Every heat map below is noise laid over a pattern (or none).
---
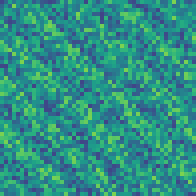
diagonal stripes
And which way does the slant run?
top left to bottom right
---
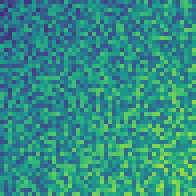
a smooth slope
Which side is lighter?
bottom right
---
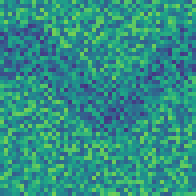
a wavy band
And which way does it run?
left to right
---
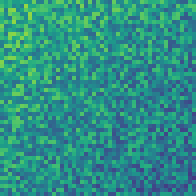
a smooth slope
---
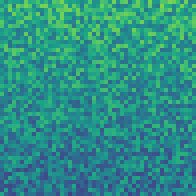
a smooth slope
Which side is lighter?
top
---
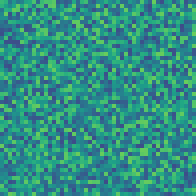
only noise
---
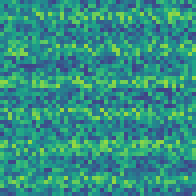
horizontal stripes
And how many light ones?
6
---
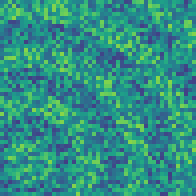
rings round one point
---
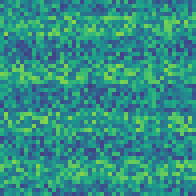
horizontal stripes
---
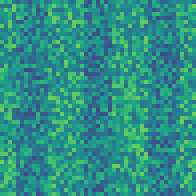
vertical stripes
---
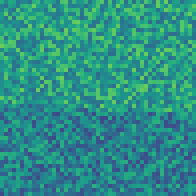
a sharp edge
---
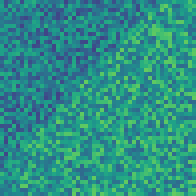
a sharp edge
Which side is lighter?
bottom right
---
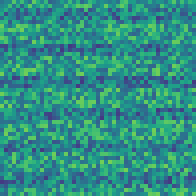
horizontal stripes
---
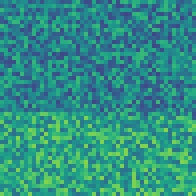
a sharp edge
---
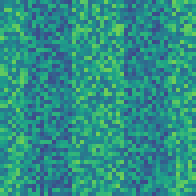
vertical stripes
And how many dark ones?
2
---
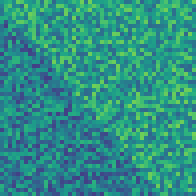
a sharp edge
